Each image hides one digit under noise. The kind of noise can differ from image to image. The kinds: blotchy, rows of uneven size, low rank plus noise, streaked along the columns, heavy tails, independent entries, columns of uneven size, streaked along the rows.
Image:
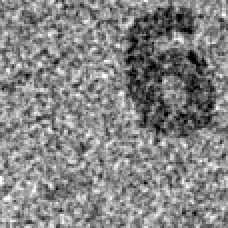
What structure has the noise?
blotchy
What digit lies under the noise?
6
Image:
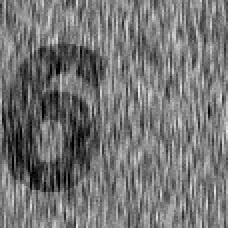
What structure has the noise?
streaked along the columns
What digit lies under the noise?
6
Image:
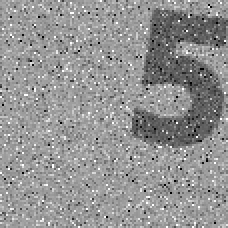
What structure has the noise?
heavy tails
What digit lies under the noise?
5
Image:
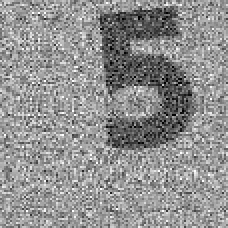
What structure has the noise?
low rank plus noise
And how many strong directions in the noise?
five to eight
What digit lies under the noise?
5
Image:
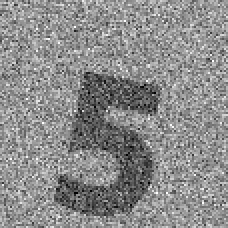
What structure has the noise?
independent entries
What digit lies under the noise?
5
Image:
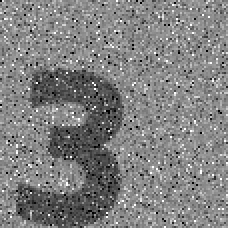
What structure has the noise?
heavy tails
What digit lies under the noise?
3
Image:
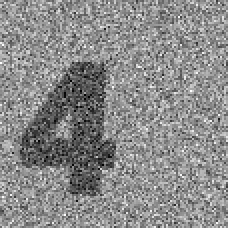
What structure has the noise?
independent entries
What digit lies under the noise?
4
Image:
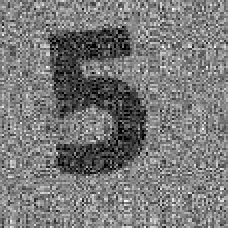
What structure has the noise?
low rank plus noise
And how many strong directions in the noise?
three or four
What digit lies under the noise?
5
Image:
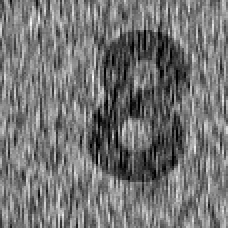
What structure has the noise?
streaked along the columns
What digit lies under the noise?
8
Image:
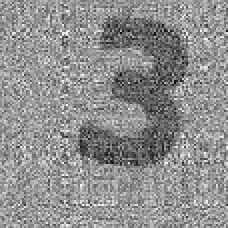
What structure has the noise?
low rank plus noise
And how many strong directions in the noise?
five to eight
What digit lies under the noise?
3
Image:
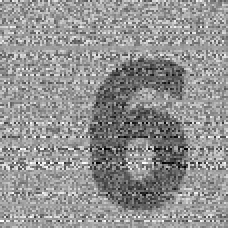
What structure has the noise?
rows of uneven size
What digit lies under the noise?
6
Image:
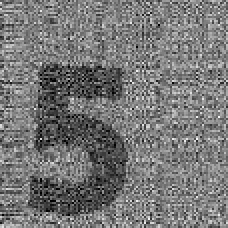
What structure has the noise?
low rank plus noise
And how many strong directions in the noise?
three or four
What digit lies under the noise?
5
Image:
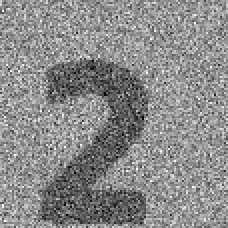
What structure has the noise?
independent entries
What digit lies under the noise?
2
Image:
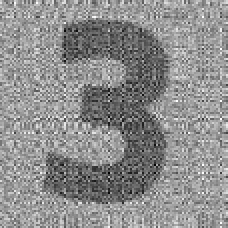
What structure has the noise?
low rank plus noise
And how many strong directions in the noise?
two
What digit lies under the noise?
3
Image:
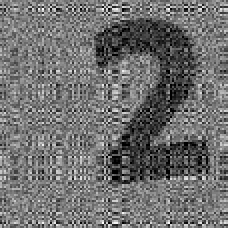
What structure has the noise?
low rank plus noise
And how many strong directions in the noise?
one
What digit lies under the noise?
2
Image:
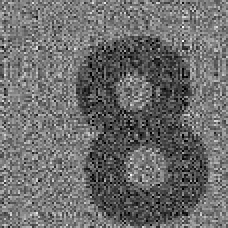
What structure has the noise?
low rank plus noise
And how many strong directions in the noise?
three or four
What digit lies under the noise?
8
